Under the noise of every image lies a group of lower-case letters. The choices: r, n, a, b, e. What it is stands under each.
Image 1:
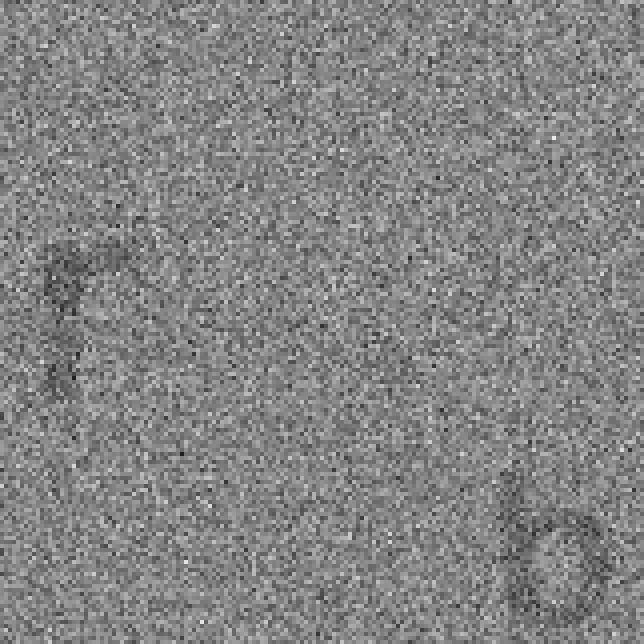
middle left: r; bottom right: b
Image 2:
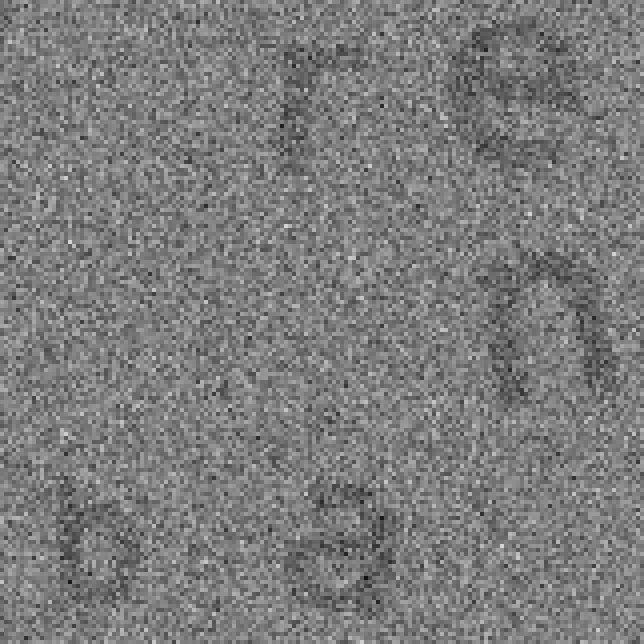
top middle: r; top right: e; middle right: n; bottom left: b; bottom middle: a
